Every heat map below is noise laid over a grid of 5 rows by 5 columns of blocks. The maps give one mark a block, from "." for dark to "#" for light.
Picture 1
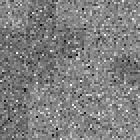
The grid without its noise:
#.###
...##
..##.
.####
.####
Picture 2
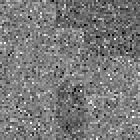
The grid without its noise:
##...
###..
#####
##.##
##.##
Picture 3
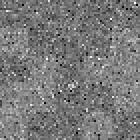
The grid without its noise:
.....
#...#
.#.##
##..#
#..#.
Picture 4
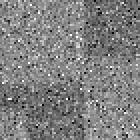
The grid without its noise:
###..
###..
#####
...##
#..##
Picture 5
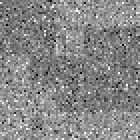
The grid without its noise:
..###
..#..
#....
##...
#####
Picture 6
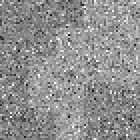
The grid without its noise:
...##
..###
.####
.##..
..#..
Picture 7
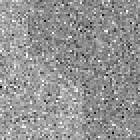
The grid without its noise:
#....
#....
##...
###..
###..
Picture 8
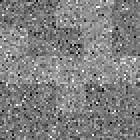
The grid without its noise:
..##.
#..#.
#####
..#..
.....
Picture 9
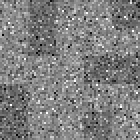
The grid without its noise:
#.##.
#.###
###..
.####
.##.#
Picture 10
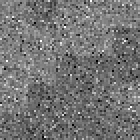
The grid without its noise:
#.###
####.
##...
#...#
.....
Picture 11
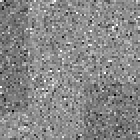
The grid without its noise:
.####
.####
.####
.##..
###..
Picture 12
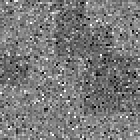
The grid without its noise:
##.##
##..#
.##..
###..
#####
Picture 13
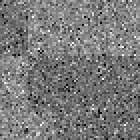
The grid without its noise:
.####
.####
#....
#....
##...
